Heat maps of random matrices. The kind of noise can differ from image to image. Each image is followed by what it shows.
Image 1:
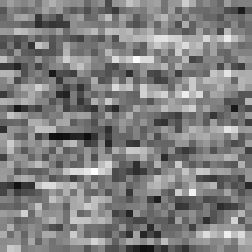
streaked along the rows
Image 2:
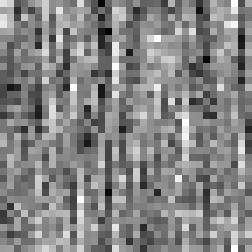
streaked along the columns
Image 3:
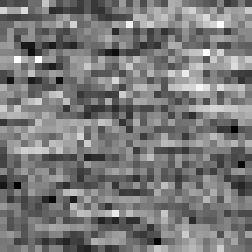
streaked along the rows
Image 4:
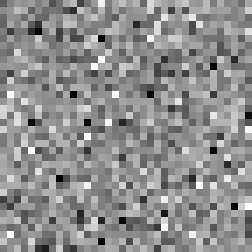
heavy tails
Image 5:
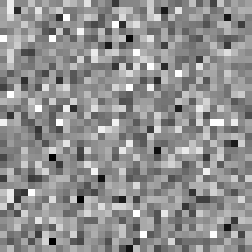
heavy tails
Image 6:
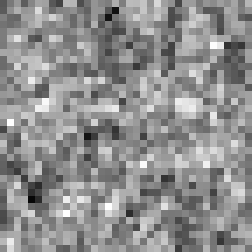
blotchy
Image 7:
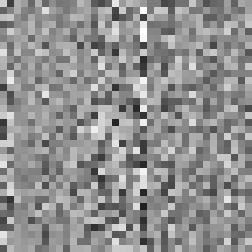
columns of uneven size
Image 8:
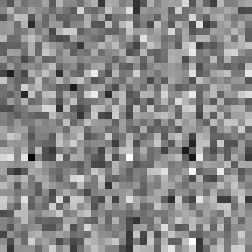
low rank plus noise
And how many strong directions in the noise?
one
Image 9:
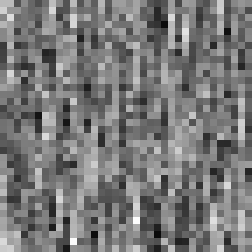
streaked along the columns
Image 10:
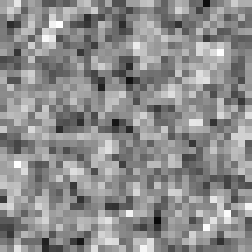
blotchy
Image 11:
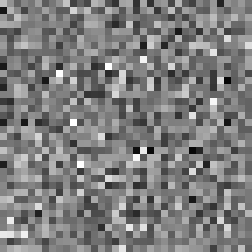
low rank plus noise
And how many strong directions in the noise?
three or four
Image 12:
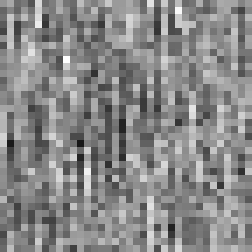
streaked along the columns
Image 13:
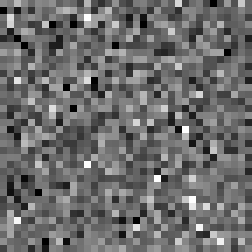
heavy tails
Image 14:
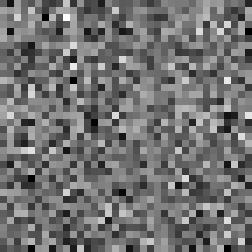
low rank plus noise
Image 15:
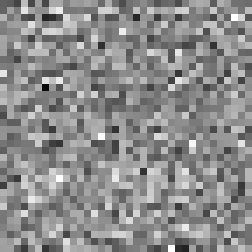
low rank plus noise
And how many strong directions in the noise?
one
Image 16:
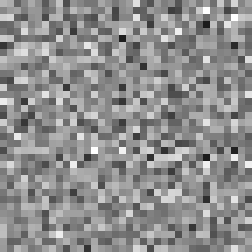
low rank plus noise
